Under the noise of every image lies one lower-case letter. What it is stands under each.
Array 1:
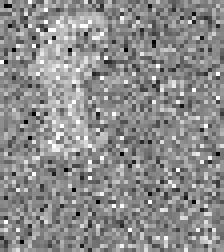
f
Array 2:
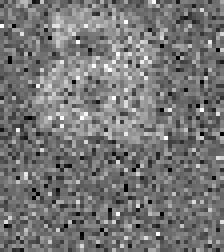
a
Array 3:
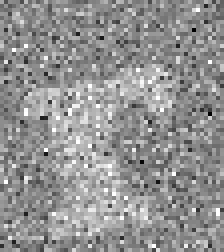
r
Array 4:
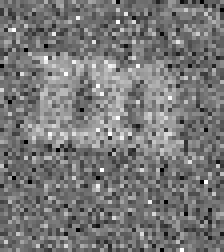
m
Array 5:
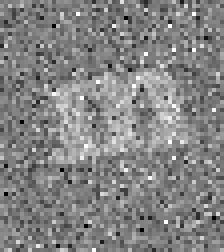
m
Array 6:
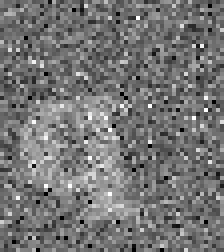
q
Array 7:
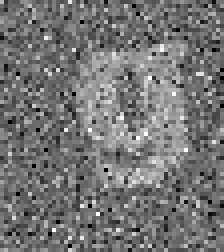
g
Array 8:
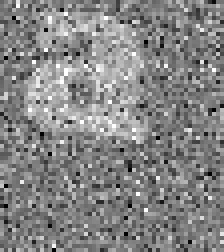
a
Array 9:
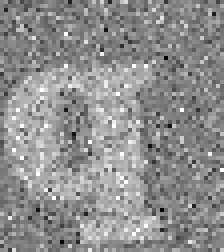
q
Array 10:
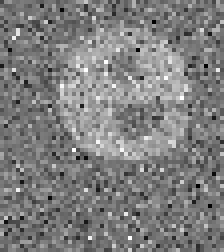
e
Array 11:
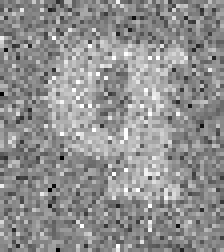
q
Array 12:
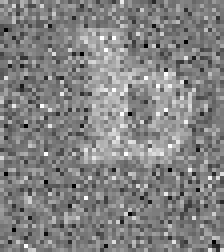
b
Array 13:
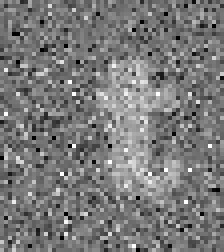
t
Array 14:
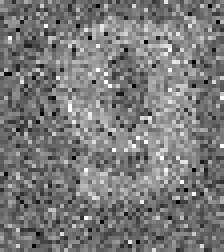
g
